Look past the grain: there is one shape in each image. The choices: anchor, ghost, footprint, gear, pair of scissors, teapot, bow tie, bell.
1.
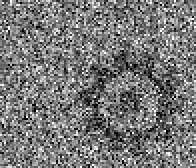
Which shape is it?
gear
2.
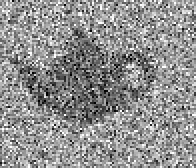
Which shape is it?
teapot
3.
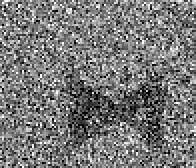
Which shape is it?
bow tie
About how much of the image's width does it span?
half
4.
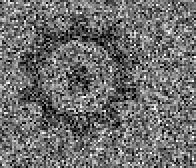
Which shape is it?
gear
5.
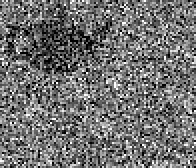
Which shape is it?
teapot
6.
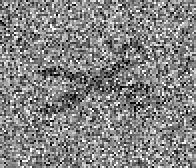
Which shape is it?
pair of scissors
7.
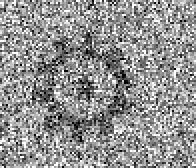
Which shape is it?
gear
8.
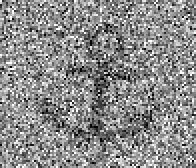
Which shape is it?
anchor
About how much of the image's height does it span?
two thirds
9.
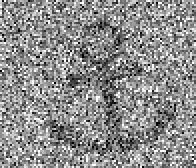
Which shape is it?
anchor
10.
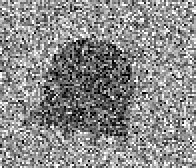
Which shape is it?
ghost
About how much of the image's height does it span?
two thirds
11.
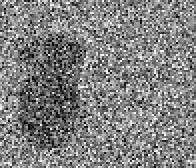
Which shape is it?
footprint
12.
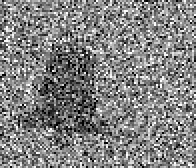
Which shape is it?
bell
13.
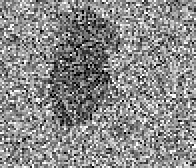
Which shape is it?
footprint
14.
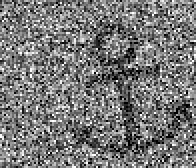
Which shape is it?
anchor
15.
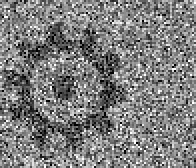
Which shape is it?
gear
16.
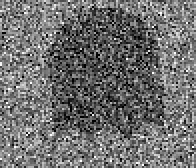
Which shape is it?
ghost
